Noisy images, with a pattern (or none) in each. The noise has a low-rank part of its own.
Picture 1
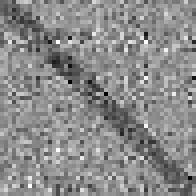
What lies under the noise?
a diagonal band
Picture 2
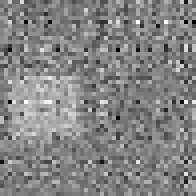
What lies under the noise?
one block
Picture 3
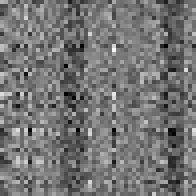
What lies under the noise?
bands of columns
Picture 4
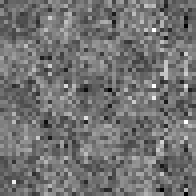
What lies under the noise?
a checkerboard
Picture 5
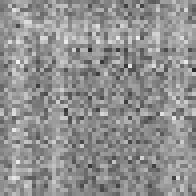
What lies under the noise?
bands of rows crossing bands of columns
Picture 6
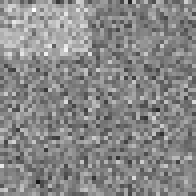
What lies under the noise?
one block
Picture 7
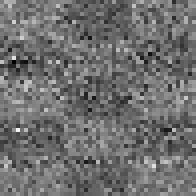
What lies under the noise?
a checkerboard
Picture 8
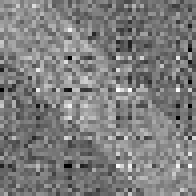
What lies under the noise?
a diagonal band
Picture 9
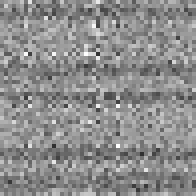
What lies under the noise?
bands of rows
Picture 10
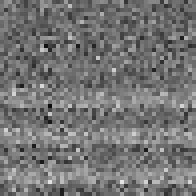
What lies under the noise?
bands of rows
